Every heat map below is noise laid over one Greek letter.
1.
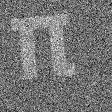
light pi
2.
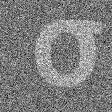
light sigma
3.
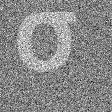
light sigma
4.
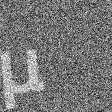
light mu
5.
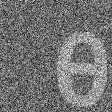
light theta
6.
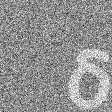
light delta
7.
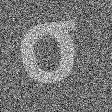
light sigma
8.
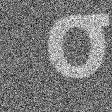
light sigma
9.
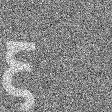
light xi
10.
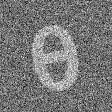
light theta
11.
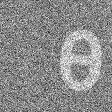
light theta
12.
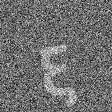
light xi
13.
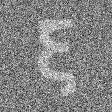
light xi
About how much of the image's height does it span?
two thirds
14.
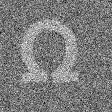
light omega
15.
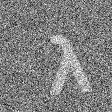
light lambda
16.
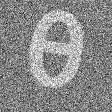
light theta
